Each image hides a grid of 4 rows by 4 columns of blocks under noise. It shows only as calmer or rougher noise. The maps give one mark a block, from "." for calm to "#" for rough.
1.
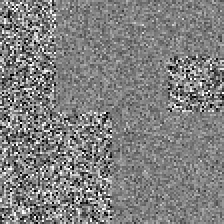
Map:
# . . .
# . . #
# # . .
# # . .
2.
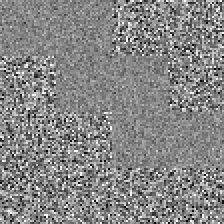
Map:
. . # #
# . . #
# # . .
# # # #
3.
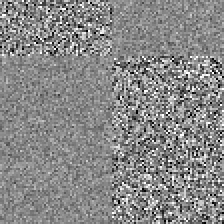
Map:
# # . .
. . # #
. . # #
. . # #
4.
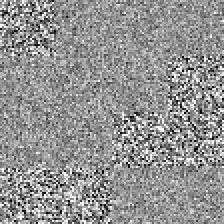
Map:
# . . .
. . . #
. . # #
# # . .
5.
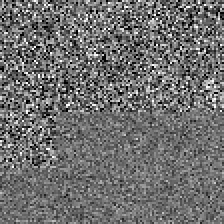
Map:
# # # #
# # # #
# . . .
. . . .
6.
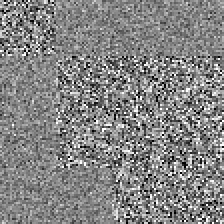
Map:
# . . .
. # # #
. # # #
. . # #
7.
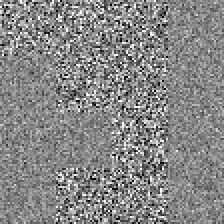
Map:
# # # .
. # # .
. . # .
. # # .
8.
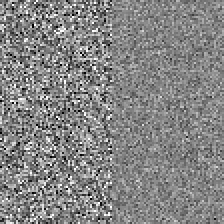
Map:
# # . .
# # . .
# # . .
# # . .
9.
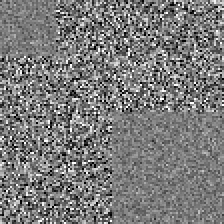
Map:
. # # #
# # # #
# # . .
# # . .
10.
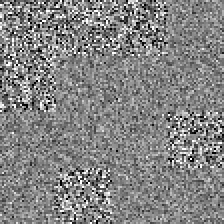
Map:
# # # .
# . . .
. . . #
. # . .
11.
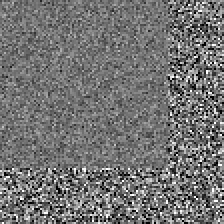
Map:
. . . #
. . . #
. . . #
# # # #
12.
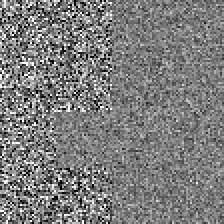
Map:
# # . .
# # . .
# . . .
# # . .
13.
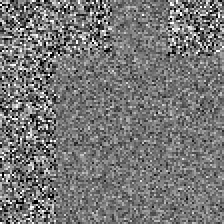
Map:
# # . #
# . . .
# . . .
# . . .
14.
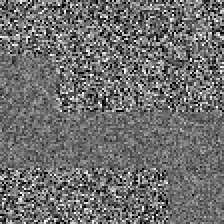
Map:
# # # #
. # # #
. . . .
# # # .
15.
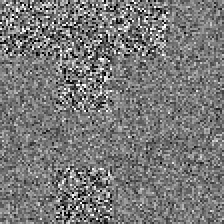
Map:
# # # .
. # . .
. . . .
. # . .
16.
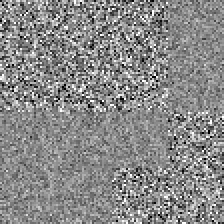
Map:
# # # .
# # # .
. . . #
. . # #
